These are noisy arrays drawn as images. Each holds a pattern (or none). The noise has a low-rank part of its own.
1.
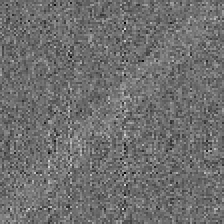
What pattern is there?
a diagonal band
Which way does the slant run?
bottom left to top right
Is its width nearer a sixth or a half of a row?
a sixth
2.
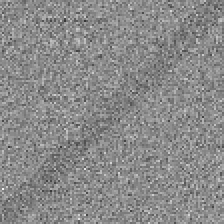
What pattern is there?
a diagonal band
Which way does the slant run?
bottom left to top right
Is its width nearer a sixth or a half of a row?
a sixth
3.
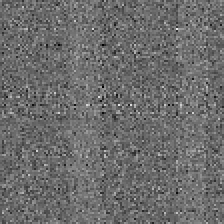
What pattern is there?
bands of columns
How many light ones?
2
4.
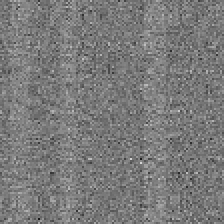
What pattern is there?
bands of columns
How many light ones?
3
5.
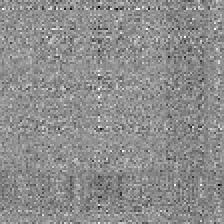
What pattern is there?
bands of rows crossing bands of columns
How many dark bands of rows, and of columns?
1 and 1
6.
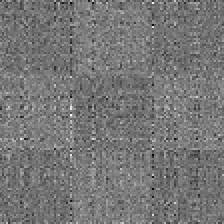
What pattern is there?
a checkerboard
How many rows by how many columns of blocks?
3 by 3
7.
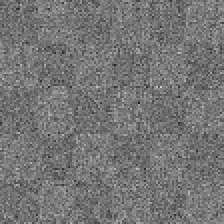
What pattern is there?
a checkerboard
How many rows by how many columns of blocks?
5 by 6
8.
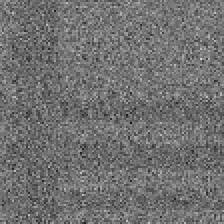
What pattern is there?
bands of rows crossing bands of columns
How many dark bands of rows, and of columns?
3 and 1
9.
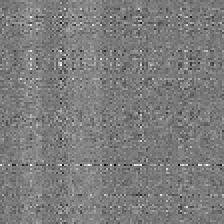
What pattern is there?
bands of columns
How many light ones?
2
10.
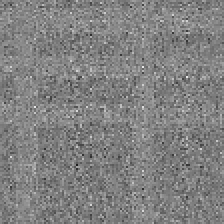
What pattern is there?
bands of rows crossing bands of columns
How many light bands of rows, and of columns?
3 and 2
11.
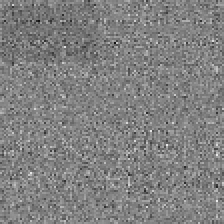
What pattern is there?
one block
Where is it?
top left
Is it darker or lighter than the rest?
darker
